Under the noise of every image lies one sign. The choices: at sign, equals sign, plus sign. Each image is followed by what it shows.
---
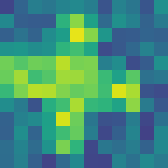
plus sign
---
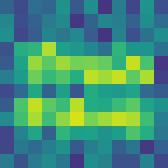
equals sign
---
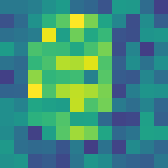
at sign
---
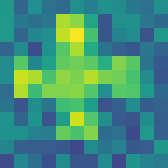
plus sign
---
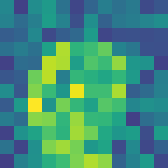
at sign
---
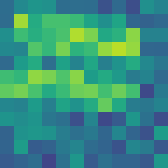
equals sign
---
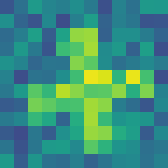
plus sign
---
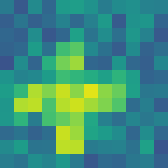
plus sign
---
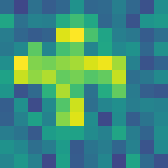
plus sign
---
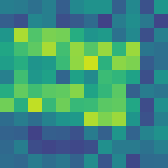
equals sign
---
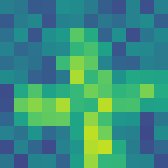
plus sign
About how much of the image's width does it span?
nearly all
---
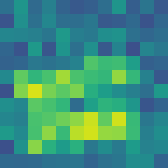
equals sign
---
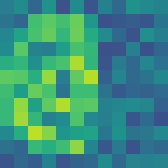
at sign
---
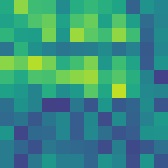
equals sign
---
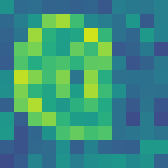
at sign
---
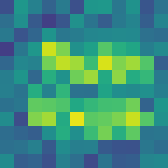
equals sign
